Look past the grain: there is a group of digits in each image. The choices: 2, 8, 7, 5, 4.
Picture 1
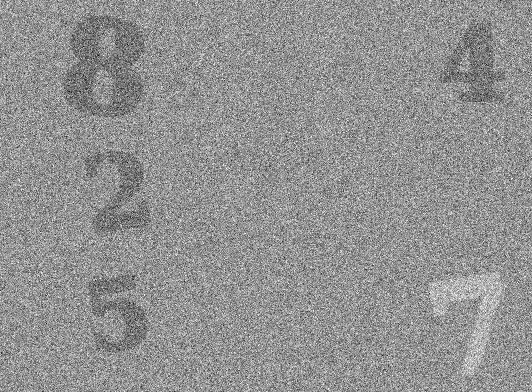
top left: dark 8; top right: dark 4; middle left: dark 2; bottom left: dark 5; bottom right: light 7
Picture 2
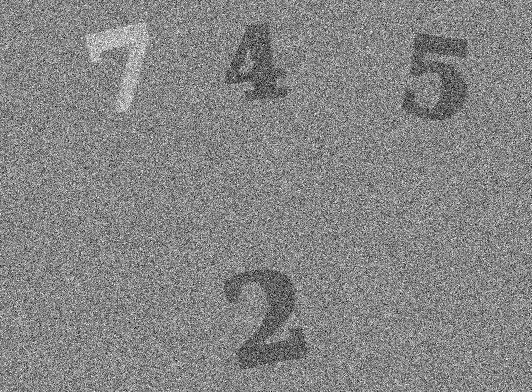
top left: light 7; top middle: dark 4; top right: dark 5; bottom middle: dark 2
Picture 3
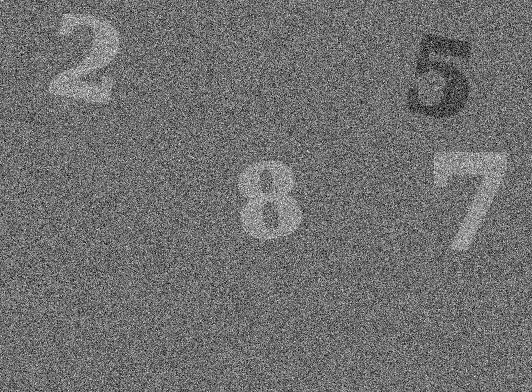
top left: light 2; top right: dark 5; centre: light 8; middle right: light 7
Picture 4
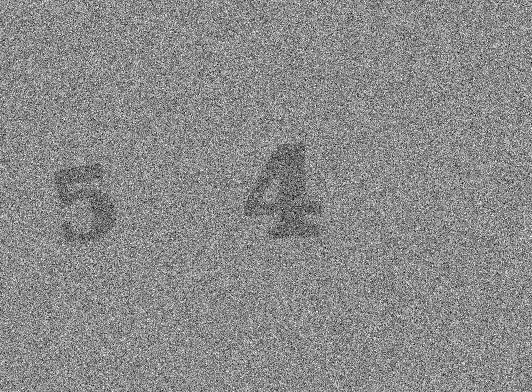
middle left: dark 5; centre: dark 4
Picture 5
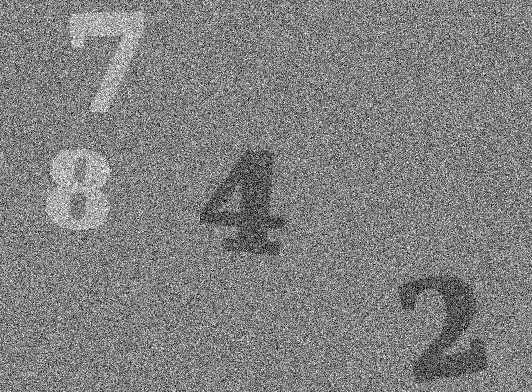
top left: light 7; middle left: light 8; centre: dark 4; bottom right: dark 2
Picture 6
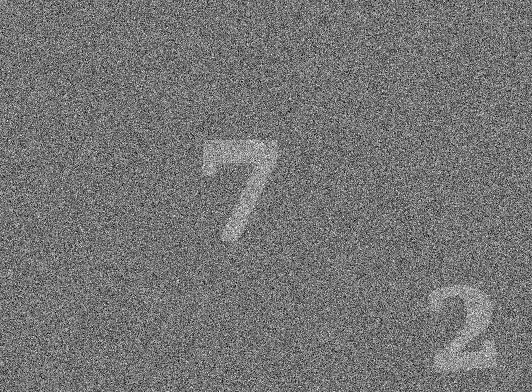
centre: light 7; bottom right: light 2
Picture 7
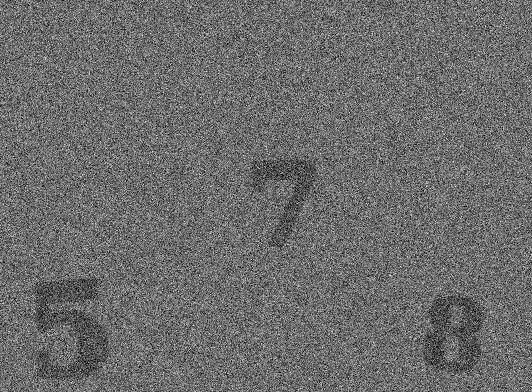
centre: dark 7; bottom left: dark 5; bottom right: dark 8
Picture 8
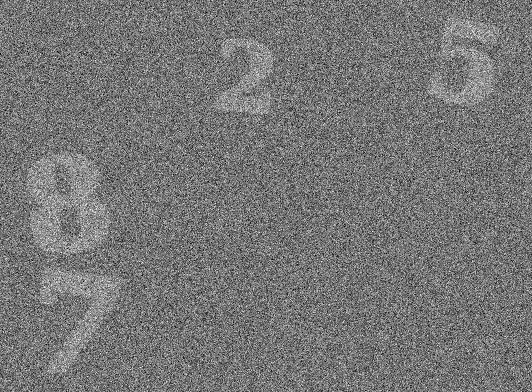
top middle: light 2; top right: light 5; middle left: light 8; bottom left: light 7
